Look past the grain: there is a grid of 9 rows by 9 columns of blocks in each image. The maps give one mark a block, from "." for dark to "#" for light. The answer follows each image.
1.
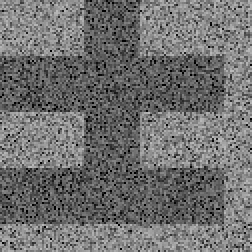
# # # . . # # # #
# # # . . # # # #
. . . . . . . . #
. . . . . . . . #
# # # . . # # # #
# # # . . # # # #
. . . . . . . . #
. . . . . . . . #
# # # # # # # # #
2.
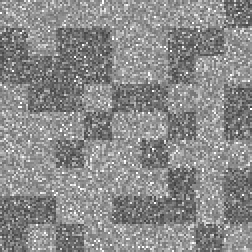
# # # # # # # # .
. # . . # # . . #
. . . . # # . # #
# . . # . . # # .
# # # . # # . # .
# # . # # . # # #
# # # # # # . # .
. . # # . . . # .
. # . # # # # . #
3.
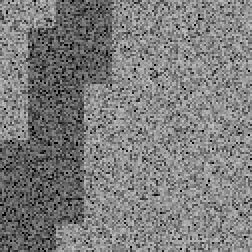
# # . . # # # # #
# . . . # # # # #
# . . . # # # # #
# . . # # # # # #
# . . # # # # # #
. . . # # # # # #
. . . # # # # # #
. . . # # # # # #
. . # # # # # # #
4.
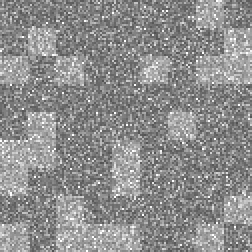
. . . . . . . # .
. # . . . . . . #
# . # . . # . # #
. . . . . . . . .
. # . . . . # . .
# # . . # . . . .
# . . . # . . . .
. . # . . . . . #
# . # # # . . # .
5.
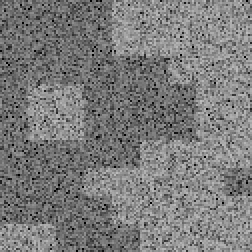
. . . . # # # # #
. . . . # # # # #
. . . . . . # # #
. # # . . . . # #
. # # . . . . # #
. . . . . # # # #
. . . # # # # # .
. . . . # # # # #
# # . . . # # # #
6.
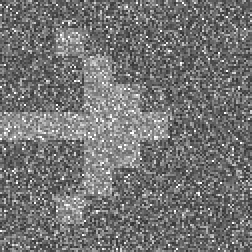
. . . . . . . . .
. . # . . . . . .
. . . # . . . . .
. . . # # . . . .
# # # # # # . . .
. . . # # . . . .
. . . # . . . . .
. . # . . . . . .
. . . . . . . . .
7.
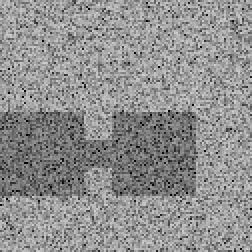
# # # # # # # # #
# # # # # # # # #
# # # # # # # # #
# # # # # # # # #
. . . # . . . # #
. . . . . . . # #
. . . # . . . # #
# # # # # # # # #
# # # # # # # # #
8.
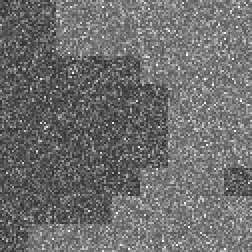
. . # # # # # # #
. . # # # # # # #
. . . . . # # # #
. . . . . . # # #
. . . . . . # # #
. . . . . . # # #
. . . . . # # # .
. . . . # # # # #
. # # # # # # # #
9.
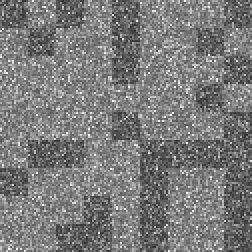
. # . # . # # # .
# . # # . # # . #
# # # # . # # # .
# # # # # # # . #
# # # # . # # # .
# . . # # . . . .
. # # # # . # # .
# # # . # . # # .
# # . . # . # # .
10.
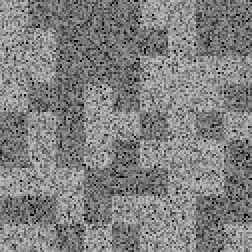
# . . . . # # . .
# # . . . . # . .
# # . . . # # # #
# . . # . # # # .
. # . # # . # . #
. # . # . # # # .
# # # . . . # # .
. . # . # # # . .
# # . # . # # . #
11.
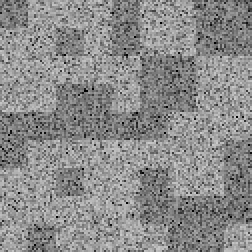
. # # # . # # . .
# # . # . # # . .
# # # # # . . # #
# # . . # . . # #
. . . . . . # # #
. # # # # # # # .
# # . # # . # # .
# # # # # . . . .
# . # # # # . . #
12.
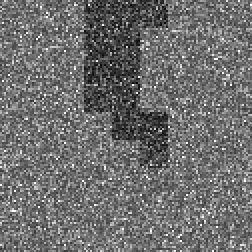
# # # . . . # # #
# # # . . # # # #
# # # . . # # # #
# # # . . # # # #
# # # # . . # # #
# # # # # . # # #
# # # # # # # # #
# # # # # # # # #
# # # # # # # # #
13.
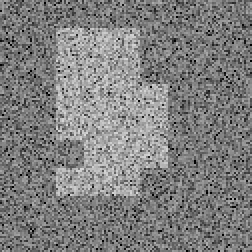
. . . . . . . . .
. . # # # . . . .
. . # # # . . . .
. . # # # # . . .
. . # # # # . . .
. . . # # # . . .
. . # # # . . . .
. . . . . . . . .
. . . . . . . . .
